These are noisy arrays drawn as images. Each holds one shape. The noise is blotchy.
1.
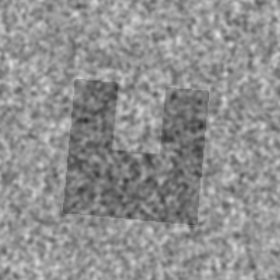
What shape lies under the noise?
square with a notch
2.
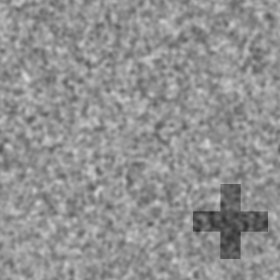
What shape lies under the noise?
cross
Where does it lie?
bottom right
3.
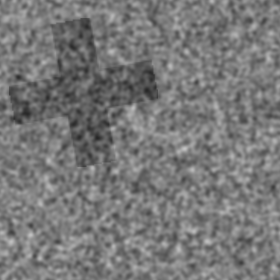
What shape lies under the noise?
cross
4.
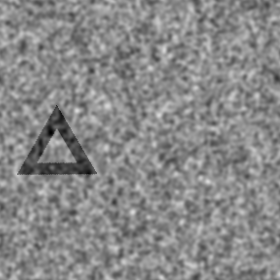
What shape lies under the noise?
triangle frame
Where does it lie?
middle left
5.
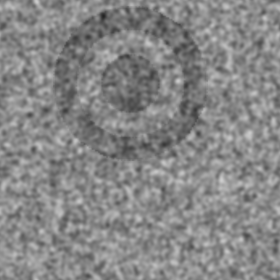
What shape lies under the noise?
bullseye
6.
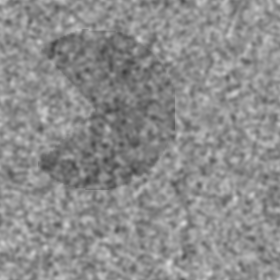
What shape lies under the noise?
disc with a wedge cut out
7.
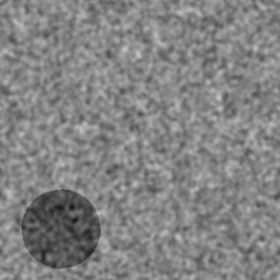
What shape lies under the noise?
disc
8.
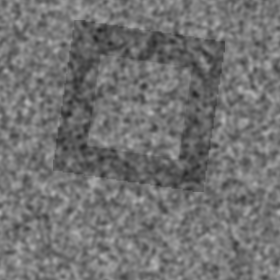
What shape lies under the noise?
square frame
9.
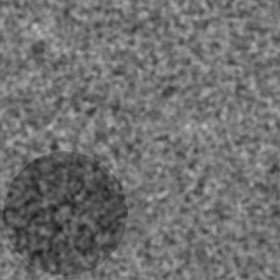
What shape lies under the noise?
disc
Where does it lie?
bottom left
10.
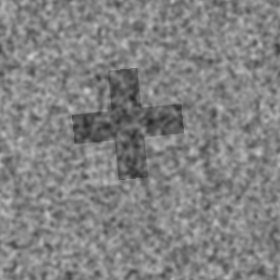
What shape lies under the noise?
cross
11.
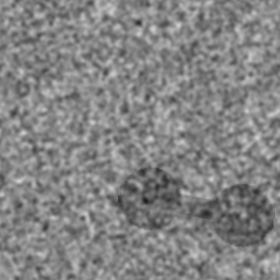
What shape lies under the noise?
dumbbell
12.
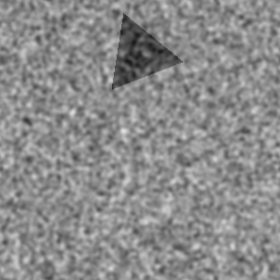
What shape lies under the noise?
triangle
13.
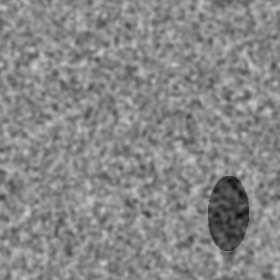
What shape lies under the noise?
ellipse
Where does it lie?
bottom right
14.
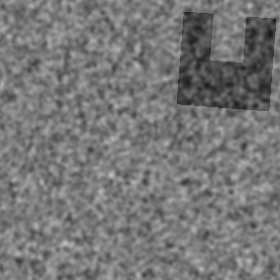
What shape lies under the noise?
square with a notch
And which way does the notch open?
up
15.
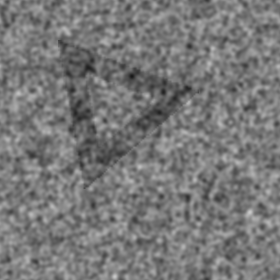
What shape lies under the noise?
triangle frame
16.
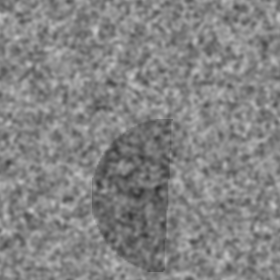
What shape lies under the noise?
half disc
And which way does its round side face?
left
